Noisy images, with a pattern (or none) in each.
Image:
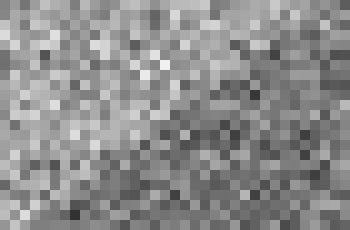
a sharp edge
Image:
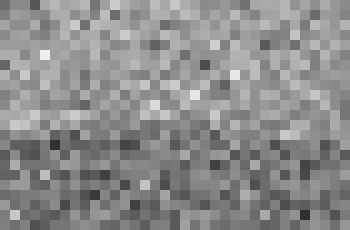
a sharp edge
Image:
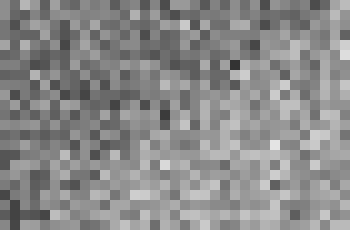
a sharp edge
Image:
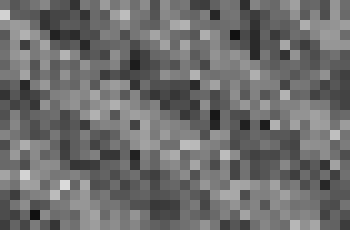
diagonal stripes
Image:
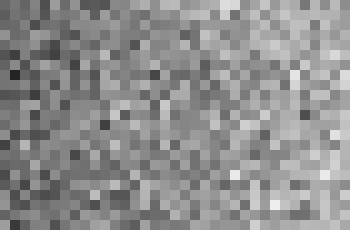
a smooth slope
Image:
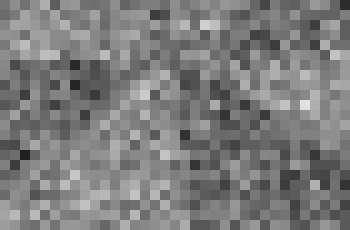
spokes from one point
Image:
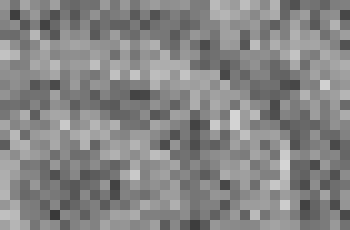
rings round one point
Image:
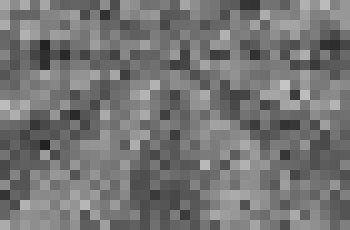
spokes from one point
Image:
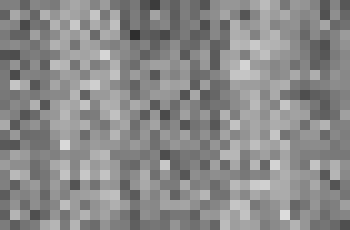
vertical stripes
